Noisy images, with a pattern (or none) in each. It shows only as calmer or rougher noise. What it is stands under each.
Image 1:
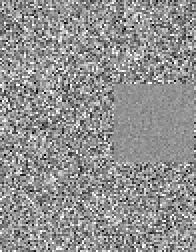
one block
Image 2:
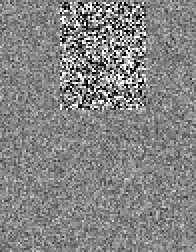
one block
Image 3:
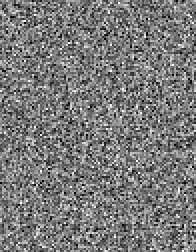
only noise
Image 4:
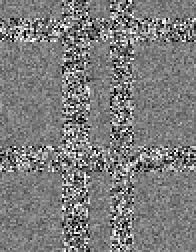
bands of rows crossing bands of columns
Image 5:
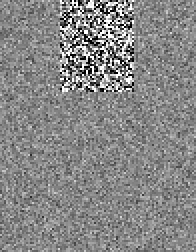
one block
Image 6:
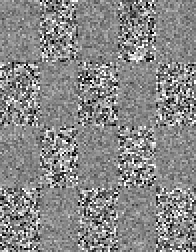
a checkerboard
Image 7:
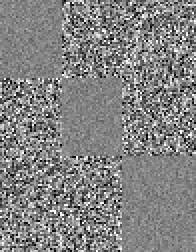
blocks along the diagonal
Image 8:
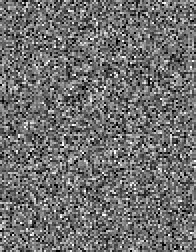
only noise
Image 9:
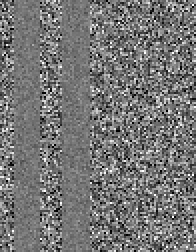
bands of columns
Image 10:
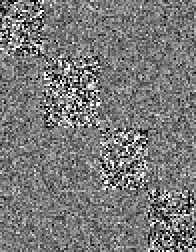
blocks along the diagonal
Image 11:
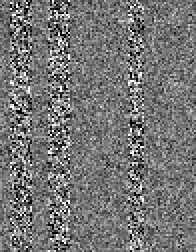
bands of columns
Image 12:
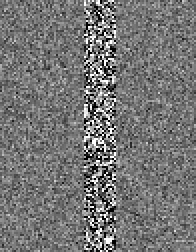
one band of columns
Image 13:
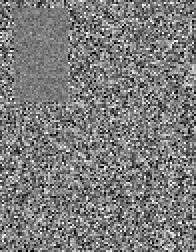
one block
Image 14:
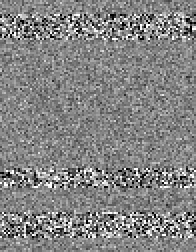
bands of rows
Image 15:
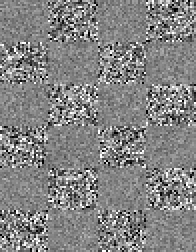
a checkerboard
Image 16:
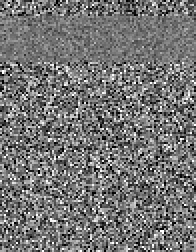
one band of rows
